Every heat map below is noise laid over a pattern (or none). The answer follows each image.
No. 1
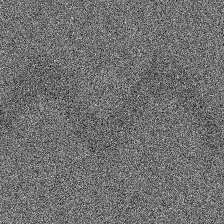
a wavy band
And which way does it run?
left to right
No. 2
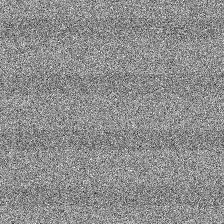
horizontal stripes
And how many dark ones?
4
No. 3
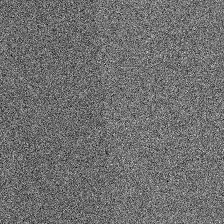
a sharp edge
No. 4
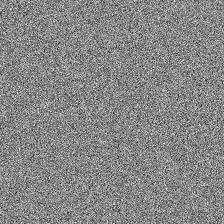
only noise
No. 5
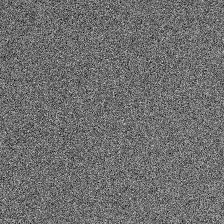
a smooth slope
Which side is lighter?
bottom right
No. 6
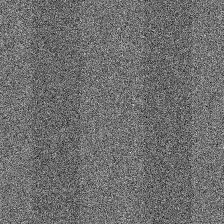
vertical stripes
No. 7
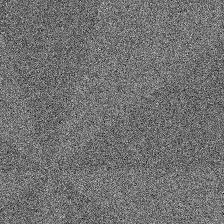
spokes from one point
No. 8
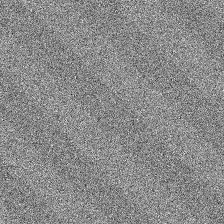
diagonal stripes
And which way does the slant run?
top left to bottom right
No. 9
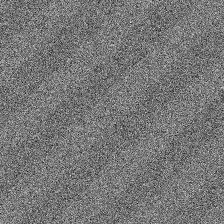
diagonal stripes
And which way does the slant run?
bottom left to top right
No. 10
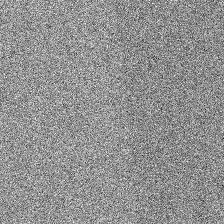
a sharp edge
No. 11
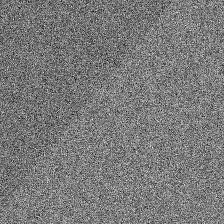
a sharp edge
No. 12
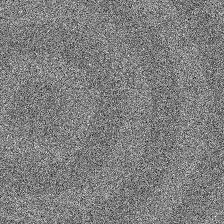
rings round one point
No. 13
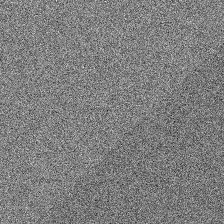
a sharp edge
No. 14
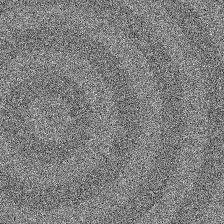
rings round one point
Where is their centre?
middle left
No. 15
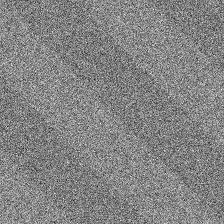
diagonal stripes
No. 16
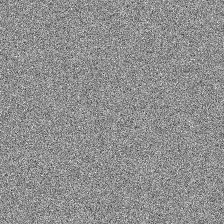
only noise
